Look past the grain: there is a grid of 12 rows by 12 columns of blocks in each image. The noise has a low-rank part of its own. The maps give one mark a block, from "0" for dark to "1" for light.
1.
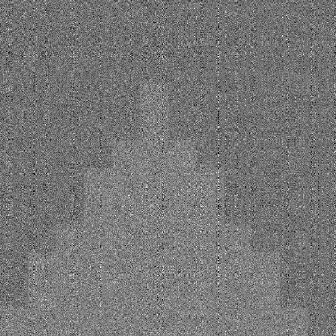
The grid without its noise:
0 0 0 0 0 0 0 0 0 0 0 0
0 0 0 0 0 0 0 0 0 0 0 0
0 0 0 0 0 0 0 0 0 0 0 0
0 0 0 0 0 1 0 0 0 0 0 0
0 0 0 0 0 1 0 0 0 0 0 0
0 0 0 0 1 1 1 0 0 0 0 0
0 0 0 1 1 1 1 1 0 0 0 0
0 0 0 1 1 1 1 1 0 0 0 0
0 0 1 1 1 1 1 1 1 0 0 0
0 1 1 1 1 1 1 1 1 1 0 0
0 1 1 1 1 1 1 1 1 1 0 0
1 1 1 1 1 1 1 1 1 1 1 0
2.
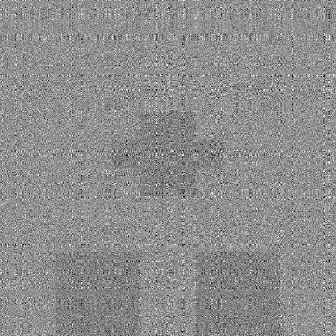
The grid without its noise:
1 1 1 1 1 1 1 1 1 1 1 1
1 1 1 1 1 1 1 1 1 1 1 1
1 1 1 1 1 1 1 1 1 1 1 1
1 1 1 1 1 1 1 1 1 1 1 1
1 1 1 1 1 0 0 1 1 1 1 1
1 1 1 1 0 0 0 0 1 1 1 1
1 1 1 1 1 0 0 1 1 1 1 1
1 1 1 1 1 1 1 1 1 1 1 1
1 1 1 1 1 1 1 1 1 1 1 1
1 1 0 0 0 1 1 0 0 0 1 1
1 1 0 0 0 1 1 0 0 0 1 1
1 1 0 0 0 1 1 0 0 0 1 1
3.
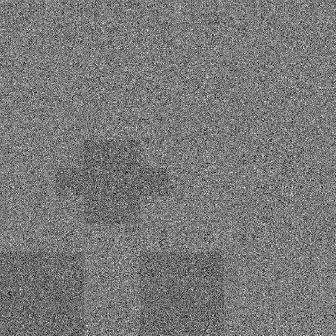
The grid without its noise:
1 1 1 1 1 1 1 1 1 1 1 1
1 1 1 1 1 1 1 1 1 1 1 1
1 1 1 1 1 1 1 1 1 1 1 1
1 1 1 1 1 1 1 1 1 1 1 1
1 1 1 1 1 1 1 1 1 1 1 1
1 1 1 0 0 1 1 1 1 1 1 1
1 1 0 0 0 0 1 1 1 1 1 1
1 1 1 0 0 1 1 1 1 1 1 1
1 1 1 1 1 1 1 1 1 1 1 1
0 0 0 1 1 0 0 0 1 1 1 1
0 0 0 1 1 0 0 0 1 1 1 1
0 0 0 1 1 0 0 0 1 1 1 1
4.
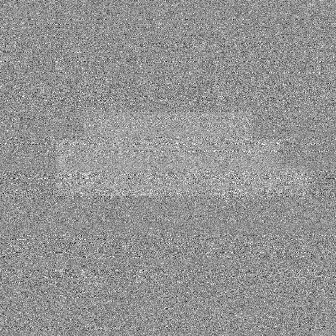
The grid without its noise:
0 0 0 0 0 0 0 0 0 0 0 0
0 0 0 0 0 0 0 0 0 0 0 0
0 0 0 0 0 0 0 0 0 0 0 0
0 0 0 0 0 0 0 0 0 0 0 0
0 0 0 1 1 1 1 1 1 0 0 0
0 0 1 1 1 1 1 1 1 1 0 0
0 0 1 1 1 1 1 1 1 1 1 0
0 0 0 0 0 0 0 0 0 0 0 0
0 0 0 0 0 0 0 0 0 0 0 0
0 0 0 0 0 0 0 0 0 0 0 0
0 0 0 0 0 0 0 0 0 0 0 0
0 0 0 0 0 0 0 0 0 0 0 0
